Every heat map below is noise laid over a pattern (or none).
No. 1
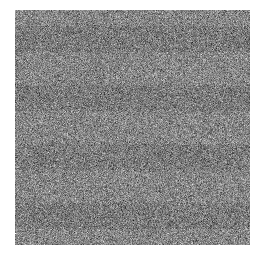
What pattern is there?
horizontal stripes
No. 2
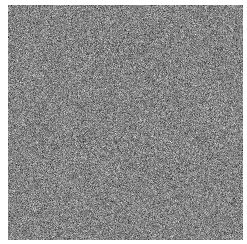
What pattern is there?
only noise
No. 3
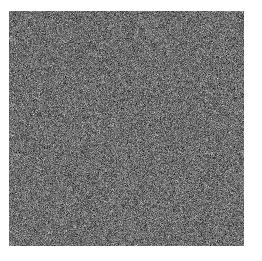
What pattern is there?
only noise
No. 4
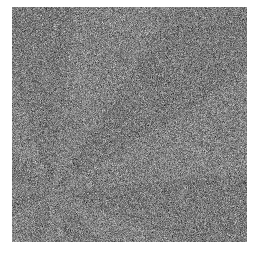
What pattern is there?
spokes from one point
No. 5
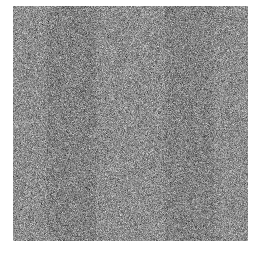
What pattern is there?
vertical stripes
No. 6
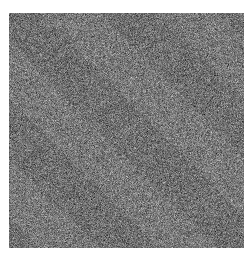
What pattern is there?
diagonal stripes
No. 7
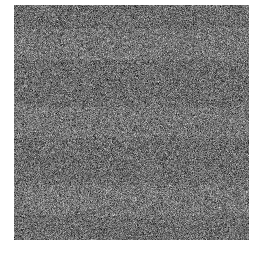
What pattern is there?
horizontal stripes
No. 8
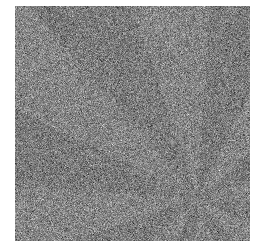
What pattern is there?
spokes from one point
